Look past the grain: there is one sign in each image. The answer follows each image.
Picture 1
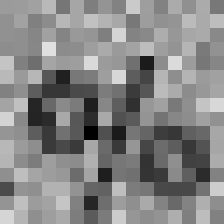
dark percent sign
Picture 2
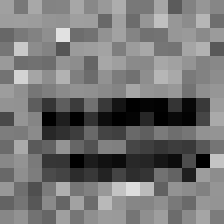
dark equals sign
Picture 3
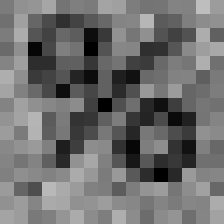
dark percent sign
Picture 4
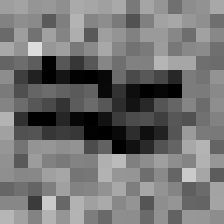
dark approximately sign
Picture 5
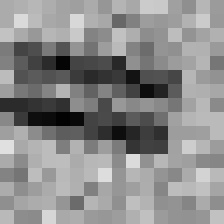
dark equals sign
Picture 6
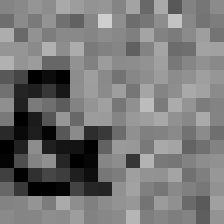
dark ampersand
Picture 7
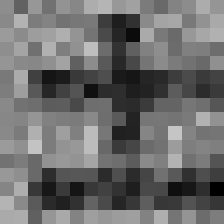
dark plus-minus sign
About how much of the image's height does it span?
nearly all
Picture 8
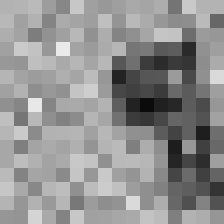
dark pilcrow
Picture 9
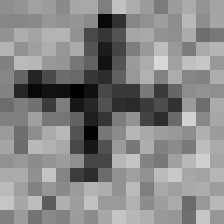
dark plus sign
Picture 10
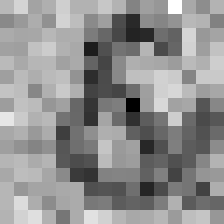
dark ampersand
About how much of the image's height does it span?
nearly all
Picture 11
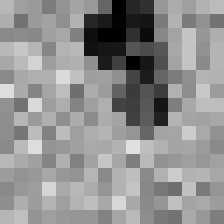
dark pilcrow
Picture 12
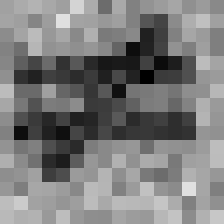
dark not-equal sign
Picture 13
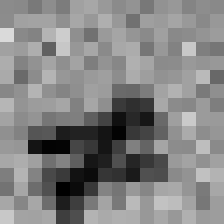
dark not-equal sign
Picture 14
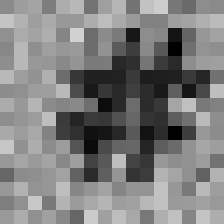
dark hash sign
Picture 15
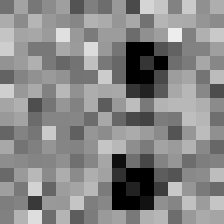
dark colon
